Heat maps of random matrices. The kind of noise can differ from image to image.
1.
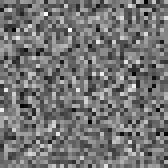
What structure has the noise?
independent entries
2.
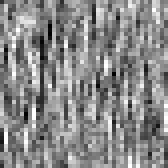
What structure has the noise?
streaked along the columns
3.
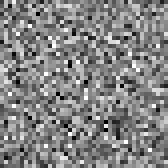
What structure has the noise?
independent entries
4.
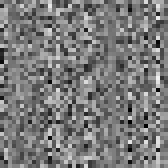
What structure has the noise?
columns of uneven size
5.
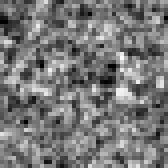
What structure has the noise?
blotchy
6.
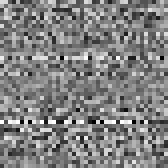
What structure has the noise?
rows of uneven size
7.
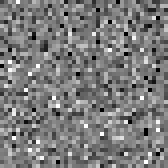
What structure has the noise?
heavy tails
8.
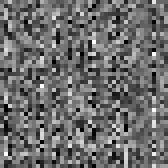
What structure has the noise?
columns of uneven size
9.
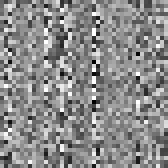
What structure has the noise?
columns of uneven size
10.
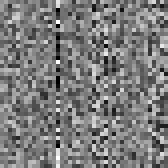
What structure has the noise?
columns of uneven size
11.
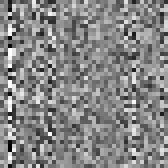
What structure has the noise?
columns of uneven size
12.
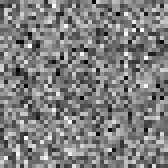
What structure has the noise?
independent entries
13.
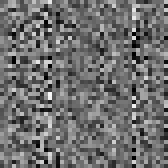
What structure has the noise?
columns of uneven size
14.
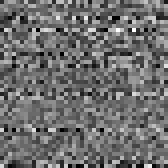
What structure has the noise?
rows of uneven size
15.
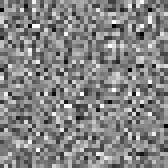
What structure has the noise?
low rank plus noise
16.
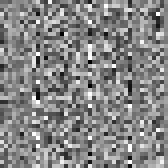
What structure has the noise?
columns of uneven size
